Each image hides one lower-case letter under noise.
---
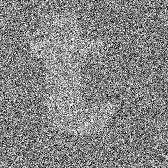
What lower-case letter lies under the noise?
t
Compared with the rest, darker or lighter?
lighter
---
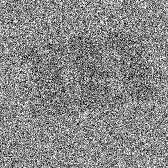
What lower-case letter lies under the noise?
m
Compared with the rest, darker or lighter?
darker
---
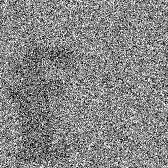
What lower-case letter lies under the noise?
f
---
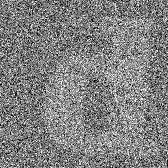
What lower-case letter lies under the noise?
d
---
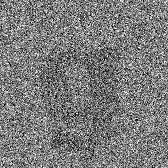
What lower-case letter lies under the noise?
g
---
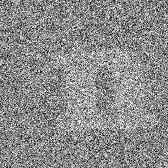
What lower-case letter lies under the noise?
n
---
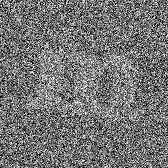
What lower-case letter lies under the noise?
m
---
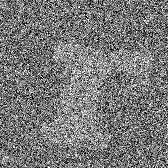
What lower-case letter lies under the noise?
r
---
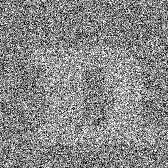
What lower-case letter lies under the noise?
n
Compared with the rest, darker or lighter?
lighter
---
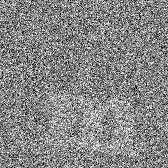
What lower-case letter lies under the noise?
m
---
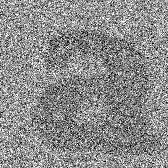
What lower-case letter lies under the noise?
a
